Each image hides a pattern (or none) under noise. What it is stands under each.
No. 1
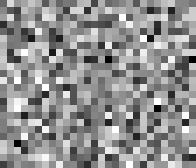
only noise
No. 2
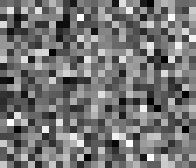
only noise
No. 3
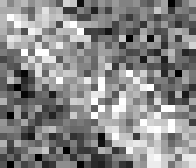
a diagonal band
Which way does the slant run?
top left to bottom right
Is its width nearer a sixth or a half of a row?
a half
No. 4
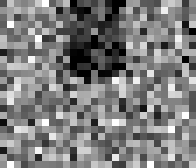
one block
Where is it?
top middle
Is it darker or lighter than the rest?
darker
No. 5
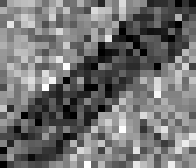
a diagonal band
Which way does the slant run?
bottom left to top right
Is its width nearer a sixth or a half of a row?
a half
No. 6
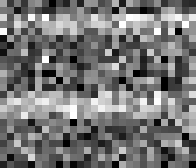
bands of rows
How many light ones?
2
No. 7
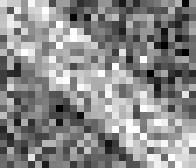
a diagonal band
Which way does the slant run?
top left to bottom right
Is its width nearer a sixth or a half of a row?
a half
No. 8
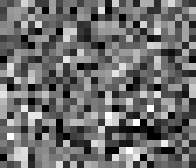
only noise
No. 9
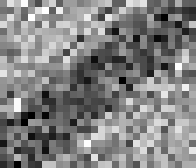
a diagonal band
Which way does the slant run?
bottom left to top right
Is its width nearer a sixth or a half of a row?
a half
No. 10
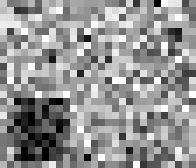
one block
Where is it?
bottom left
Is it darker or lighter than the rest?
darker
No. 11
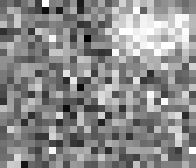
one block
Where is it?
top right
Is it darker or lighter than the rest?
lighter
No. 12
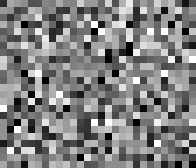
only noise
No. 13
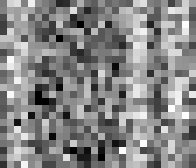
bands of columns
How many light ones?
3
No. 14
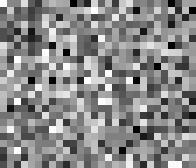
only noise
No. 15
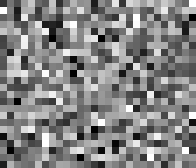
only noise
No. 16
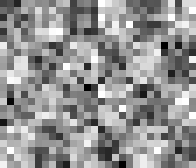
a checkerboard
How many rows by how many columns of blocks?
4 by 6
